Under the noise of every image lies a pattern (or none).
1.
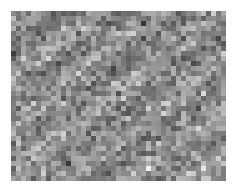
diagonal stripes
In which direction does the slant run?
bottom left to top right
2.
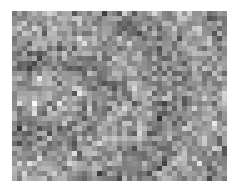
rings round one point
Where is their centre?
middle left
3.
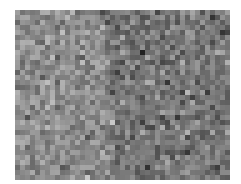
a sharp edge
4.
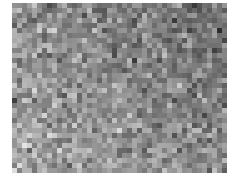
a smooth slope
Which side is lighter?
bottom left
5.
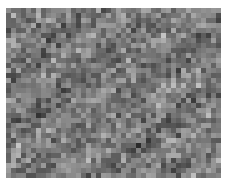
diagonal stripes
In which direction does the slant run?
bottom left to top right
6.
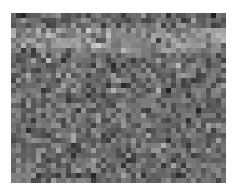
one horizontal stripe
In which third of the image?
top
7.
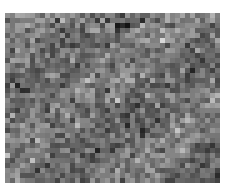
diagonal stripes
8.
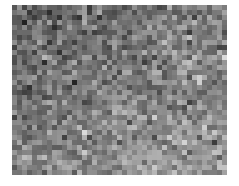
a smooth slope
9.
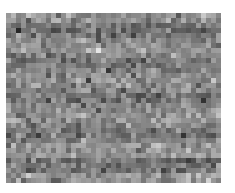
horizontal stripes
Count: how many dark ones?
5
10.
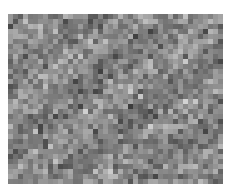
diagonal stripes
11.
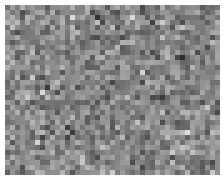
only noise
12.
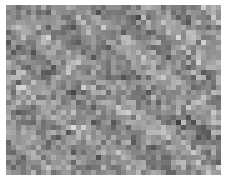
diagonal stripes
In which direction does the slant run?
top left to bottom right
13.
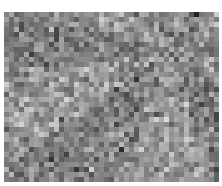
spokes from one point
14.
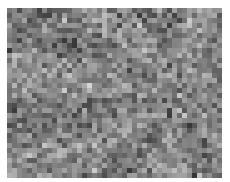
spokes from one point
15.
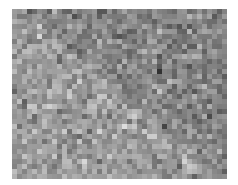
a sharp edge
